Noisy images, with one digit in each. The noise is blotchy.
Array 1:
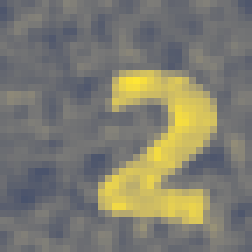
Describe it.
light 2
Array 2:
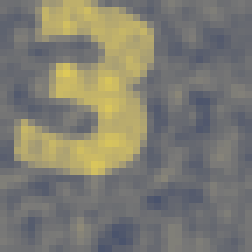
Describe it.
light 3
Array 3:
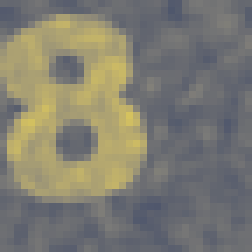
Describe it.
light 8
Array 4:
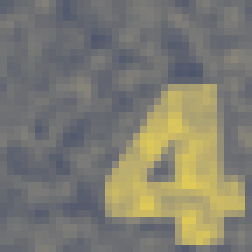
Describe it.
light 4
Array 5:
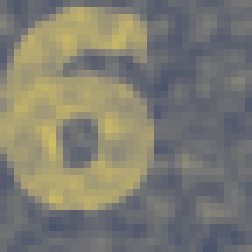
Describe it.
light 6
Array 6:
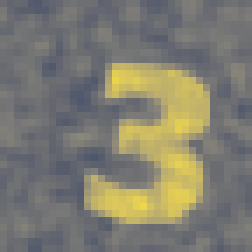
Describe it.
light 3
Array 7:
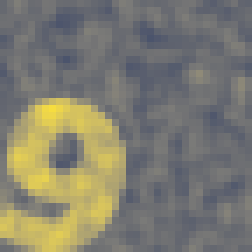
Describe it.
light 9
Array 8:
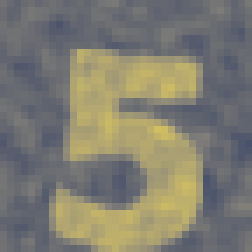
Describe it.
light 5
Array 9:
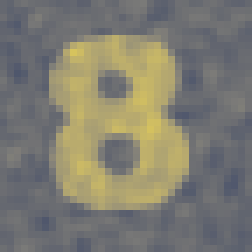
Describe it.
light 8
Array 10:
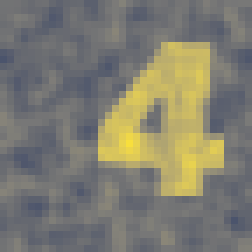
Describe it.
light 4
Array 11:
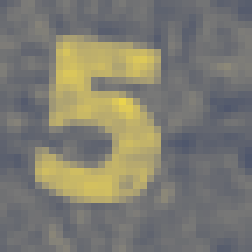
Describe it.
light 5
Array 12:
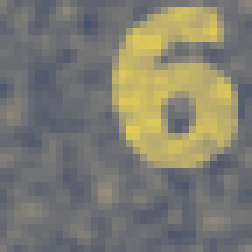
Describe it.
light 6
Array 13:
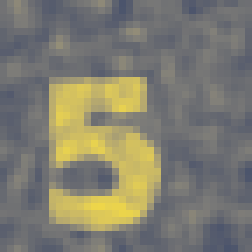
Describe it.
light 5
